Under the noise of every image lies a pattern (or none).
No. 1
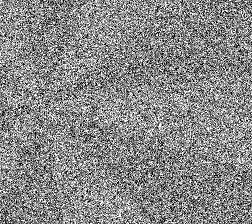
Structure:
spokes from one point
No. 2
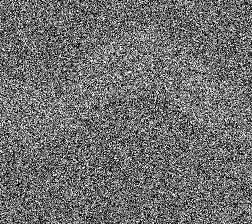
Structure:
a wavy band
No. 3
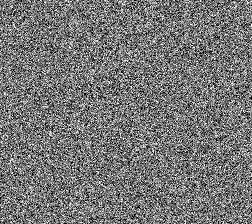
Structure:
only noise
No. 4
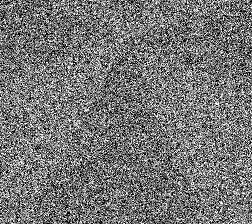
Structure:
spokes from one point
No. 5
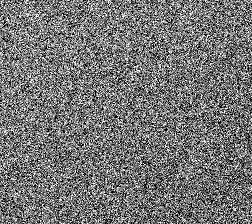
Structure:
a smooth slope
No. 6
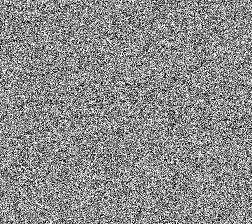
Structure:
only noise
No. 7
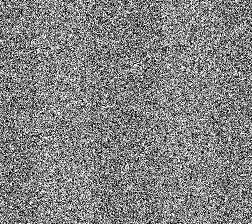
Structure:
vertical stripes
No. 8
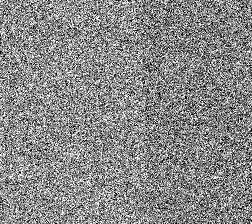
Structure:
a sharp edge
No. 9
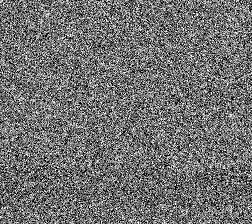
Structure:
one horizontal stripe
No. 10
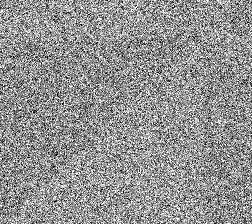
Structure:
spokes from one point
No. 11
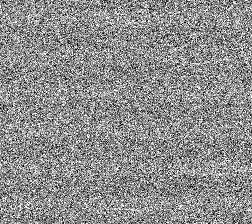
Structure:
horizontal stripes
